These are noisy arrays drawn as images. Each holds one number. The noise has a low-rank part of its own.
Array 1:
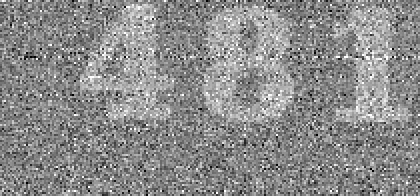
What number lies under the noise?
481
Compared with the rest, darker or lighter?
lighter
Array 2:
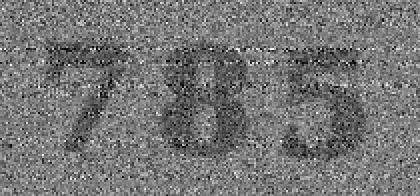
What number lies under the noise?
785
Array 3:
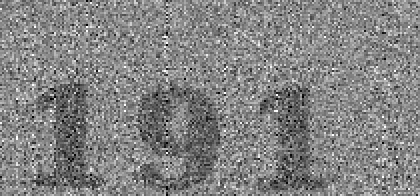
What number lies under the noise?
191
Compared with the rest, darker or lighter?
darker
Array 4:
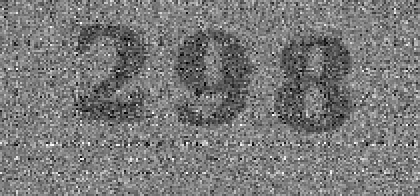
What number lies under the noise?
298
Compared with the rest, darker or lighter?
darker
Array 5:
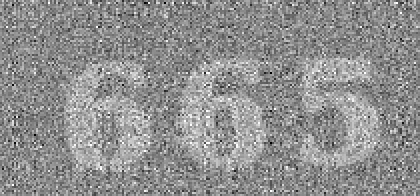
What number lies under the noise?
665
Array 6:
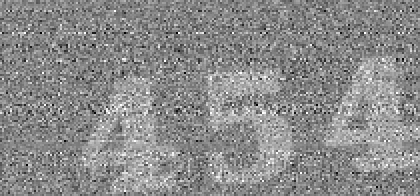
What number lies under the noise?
454
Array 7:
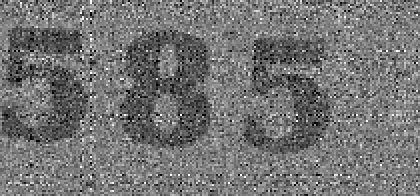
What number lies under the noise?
585
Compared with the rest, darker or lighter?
darker
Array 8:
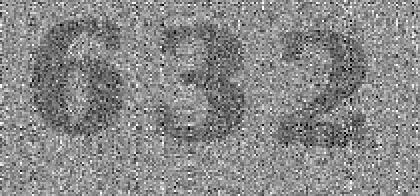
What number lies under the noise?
632
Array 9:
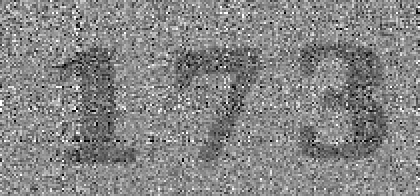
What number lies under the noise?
173
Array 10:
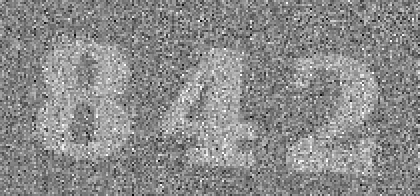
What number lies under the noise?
842
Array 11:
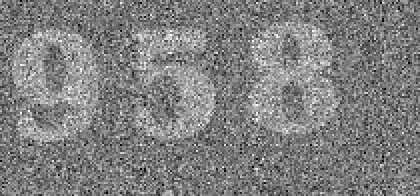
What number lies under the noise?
958
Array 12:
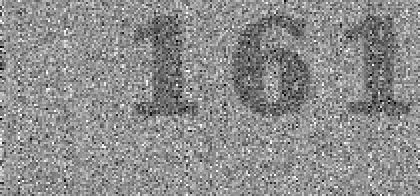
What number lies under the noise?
161
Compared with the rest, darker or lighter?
darker
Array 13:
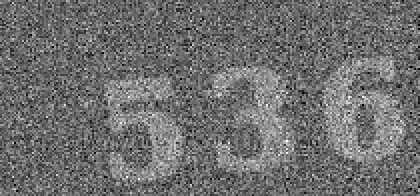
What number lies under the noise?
536
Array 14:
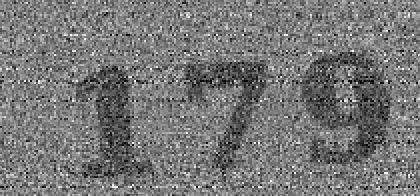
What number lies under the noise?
179
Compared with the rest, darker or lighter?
darker
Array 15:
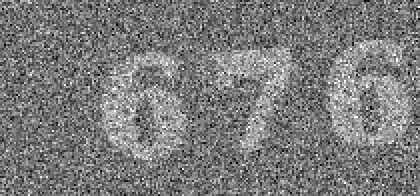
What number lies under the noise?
676
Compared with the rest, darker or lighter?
lighter
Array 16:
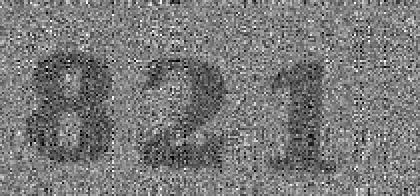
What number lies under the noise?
821
